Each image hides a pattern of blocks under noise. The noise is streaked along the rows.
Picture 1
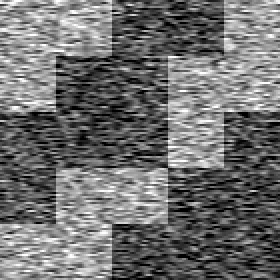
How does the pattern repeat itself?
mirrored about the diagonal from the top left
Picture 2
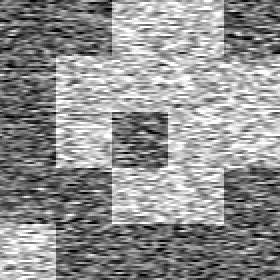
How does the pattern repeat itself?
mirrored about the diagonal from the bottom left
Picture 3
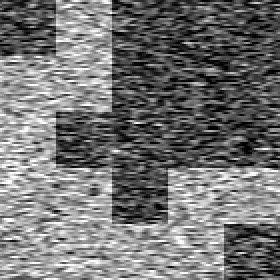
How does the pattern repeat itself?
mirrored about the diagonal from the bottom left
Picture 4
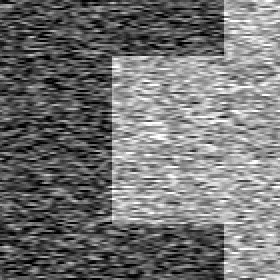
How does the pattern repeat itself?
top and bottom mirror each other
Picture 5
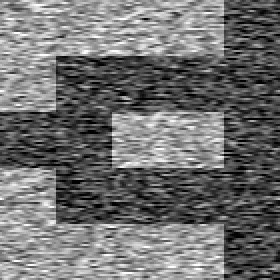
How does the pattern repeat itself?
top and bottom mirror each other
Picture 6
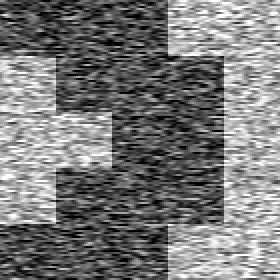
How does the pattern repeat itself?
top and bottom mirror each other
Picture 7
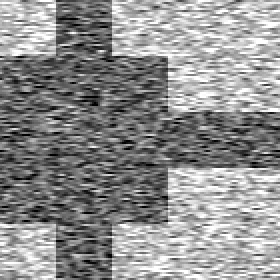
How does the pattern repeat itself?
top and bottom mirror each other
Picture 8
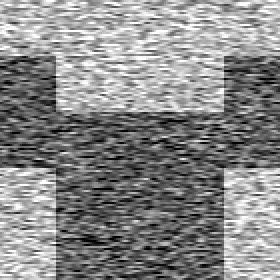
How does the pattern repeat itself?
left and right mirror each other
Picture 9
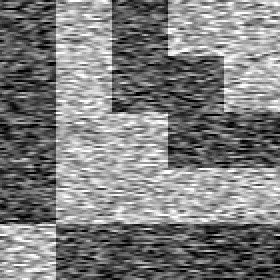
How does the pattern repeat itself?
mirrored about the diagonal from the bottom left
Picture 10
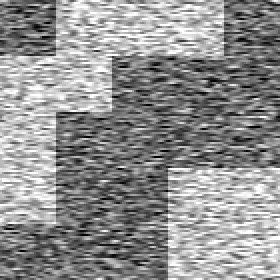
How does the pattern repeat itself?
mirrored about the diagonal from the top left
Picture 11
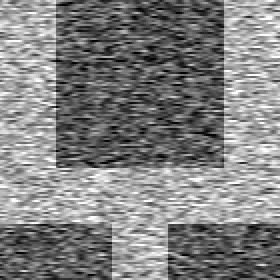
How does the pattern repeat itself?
left and right mirror each other
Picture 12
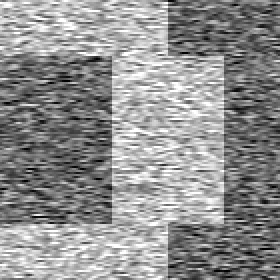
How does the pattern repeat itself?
top and bottom mirror each other
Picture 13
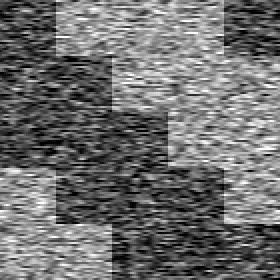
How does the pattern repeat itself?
mirrored about the diagonal from the bottom left
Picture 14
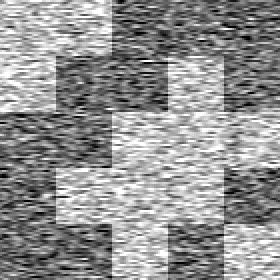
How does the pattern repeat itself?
mirrored about the diagonal from the top left
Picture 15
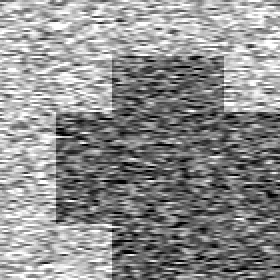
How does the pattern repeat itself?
mirrored about the diagonal from the top left
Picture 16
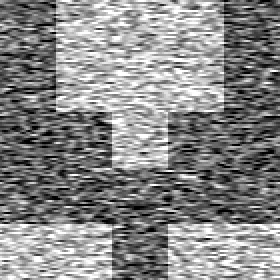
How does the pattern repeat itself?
left and right mirror each other
